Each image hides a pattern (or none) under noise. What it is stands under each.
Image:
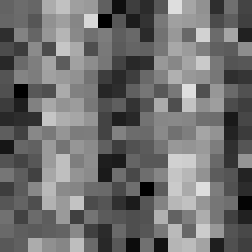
vertical stripes
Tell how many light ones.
2
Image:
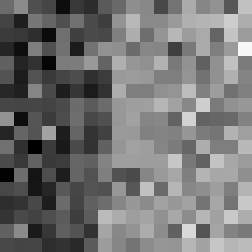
a sharp edge
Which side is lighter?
right
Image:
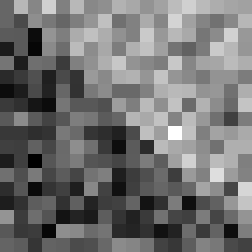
a sharp edge
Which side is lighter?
top right
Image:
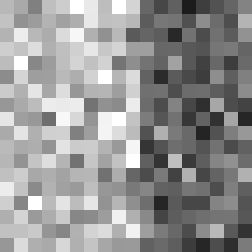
a sharp edge
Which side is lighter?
left
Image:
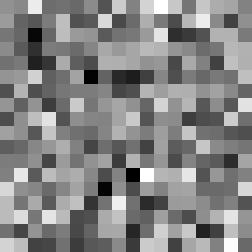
only noise
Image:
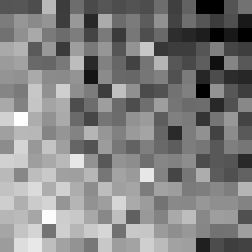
a smooth slope
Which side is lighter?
bottom left
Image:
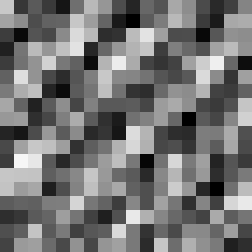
diagonal stripes
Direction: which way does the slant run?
bottom left to top right
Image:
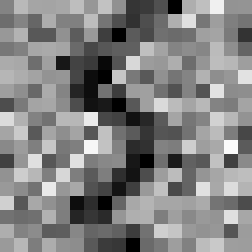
a wavy band
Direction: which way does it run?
top to bottom
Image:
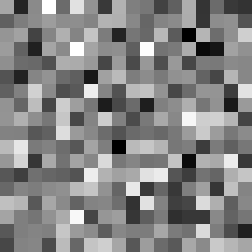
only noise
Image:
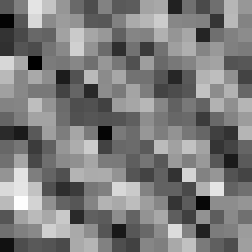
diagonal stripes
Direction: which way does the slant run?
top left to bottom right
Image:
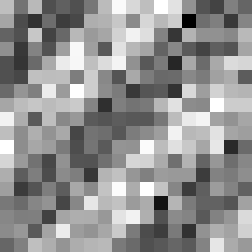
diagonal stripes
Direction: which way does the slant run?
bottom left to top right
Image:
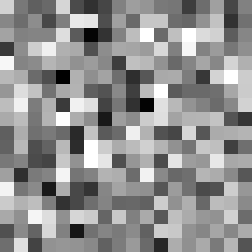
only noise
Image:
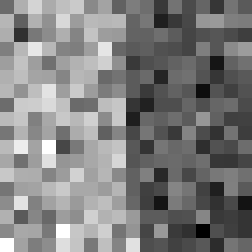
a sharp edge
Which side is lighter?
left
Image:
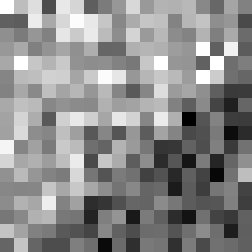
a sharp edge
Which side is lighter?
top left
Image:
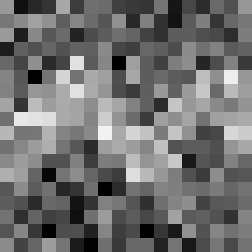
a wavy band
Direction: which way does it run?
left to right
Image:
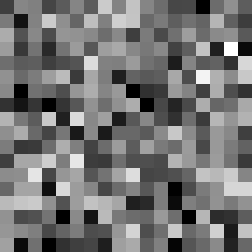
only noise
